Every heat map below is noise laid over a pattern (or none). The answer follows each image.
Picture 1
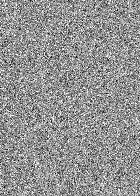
only noise
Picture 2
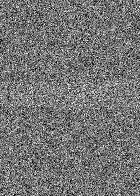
one band of rows
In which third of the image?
middle
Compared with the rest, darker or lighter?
lighter
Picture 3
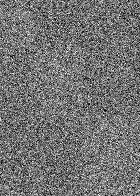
blocks along the diagonal
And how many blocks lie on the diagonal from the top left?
3
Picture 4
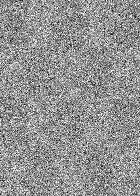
a checkerboard
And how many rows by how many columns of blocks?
4 by 5
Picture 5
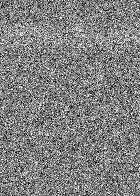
one band of rows
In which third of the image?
top
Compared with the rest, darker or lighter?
lighter
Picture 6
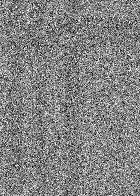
bands of rows crossing bands of columns
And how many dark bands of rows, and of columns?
1 and 3
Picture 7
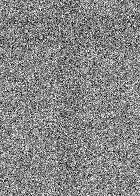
bands of rows crossing bands of columns
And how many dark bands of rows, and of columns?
1 and 1
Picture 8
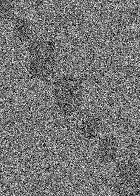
blocks along the diagonal
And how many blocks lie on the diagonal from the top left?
7
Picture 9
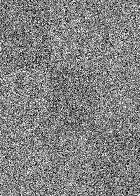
blocks along the diagonal
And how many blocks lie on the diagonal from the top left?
3
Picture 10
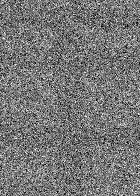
bands of rows crossing bands of columns
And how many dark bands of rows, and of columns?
3 and 1
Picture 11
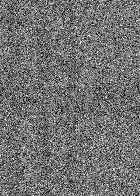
bands of rows crossing bands of columns
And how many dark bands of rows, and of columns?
1 and 3
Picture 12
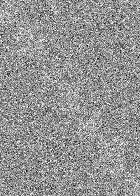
blocks along the diagonal
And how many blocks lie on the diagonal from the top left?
7
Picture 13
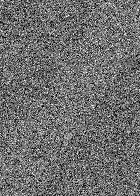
a diagonal band
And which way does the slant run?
bottom left to top right
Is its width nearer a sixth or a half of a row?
a half
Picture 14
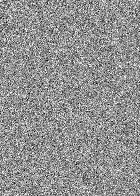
only noise
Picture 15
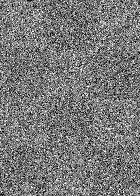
a checkerboard
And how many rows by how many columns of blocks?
4 by 3
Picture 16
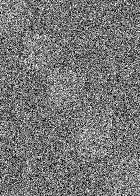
blocks along the diagonal
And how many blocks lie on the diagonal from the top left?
5
